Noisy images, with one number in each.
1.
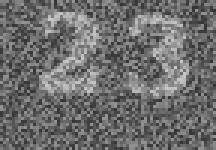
23
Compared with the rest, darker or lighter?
lighter
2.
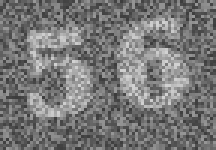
56
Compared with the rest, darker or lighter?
lighter
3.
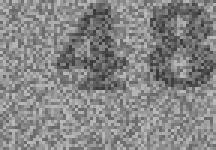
48
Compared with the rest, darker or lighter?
darker
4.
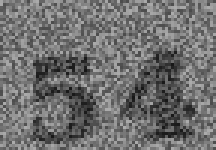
54
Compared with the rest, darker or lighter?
darker
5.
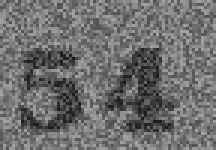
54
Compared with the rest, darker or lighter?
darker
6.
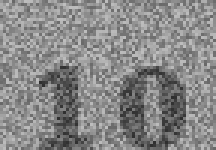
10
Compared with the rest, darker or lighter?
darker
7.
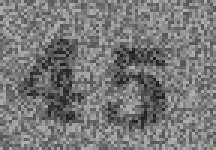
45
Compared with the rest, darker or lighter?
darker
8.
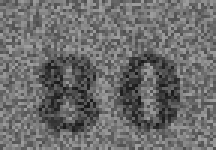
80
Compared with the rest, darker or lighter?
darker
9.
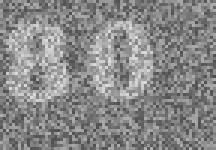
80
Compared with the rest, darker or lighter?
lighter
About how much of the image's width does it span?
two thirds
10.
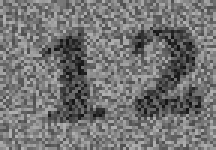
12
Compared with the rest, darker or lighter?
darker
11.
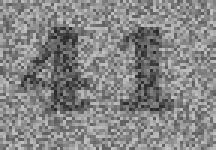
41
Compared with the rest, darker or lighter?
darker
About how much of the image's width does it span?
two thirds
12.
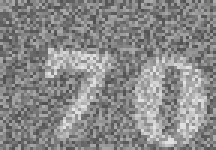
70
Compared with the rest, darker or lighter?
lighter
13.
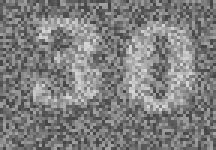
30
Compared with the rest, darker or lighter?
lighter
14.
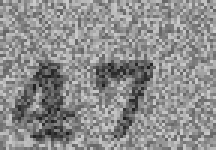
47
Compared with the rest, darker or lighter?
darker
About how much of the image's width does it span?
two thirds
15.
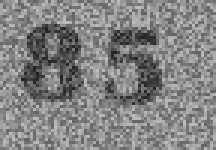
85
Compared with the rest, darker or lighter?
darker
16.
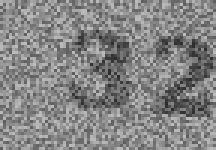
32
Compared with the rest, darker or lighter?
darker
